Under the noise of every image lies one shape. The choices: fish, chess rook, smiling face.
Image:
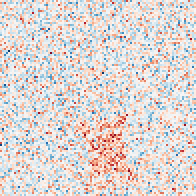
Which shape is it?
chess rook
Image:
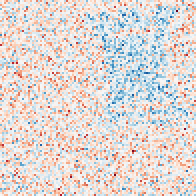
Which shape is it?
chess rook
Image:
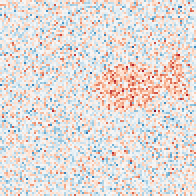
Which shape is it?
fish
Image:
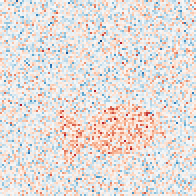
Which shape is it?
fish
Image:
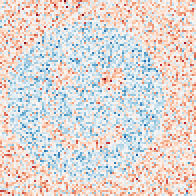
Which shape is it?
smiling face
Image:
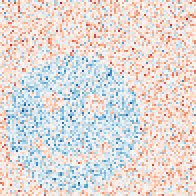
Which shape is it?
smiling face
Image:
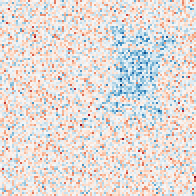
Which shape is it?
chess rook
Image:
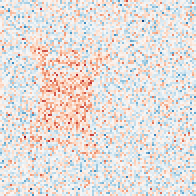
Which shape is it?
chess rook
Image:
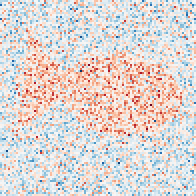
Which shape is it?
fish
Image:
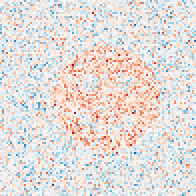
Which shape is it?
smiling face
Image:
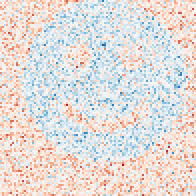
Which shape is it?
smiling face
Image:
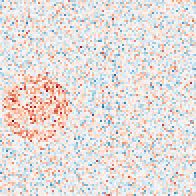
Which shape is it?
smiling face
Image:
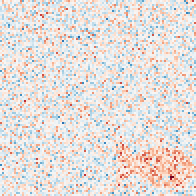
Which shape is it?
fish
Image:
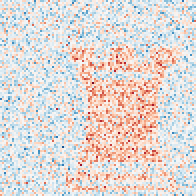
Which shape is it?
chess rook
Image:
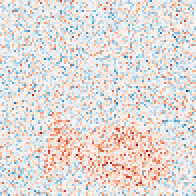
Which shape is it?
fish
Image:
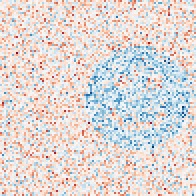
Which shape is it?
smiling face
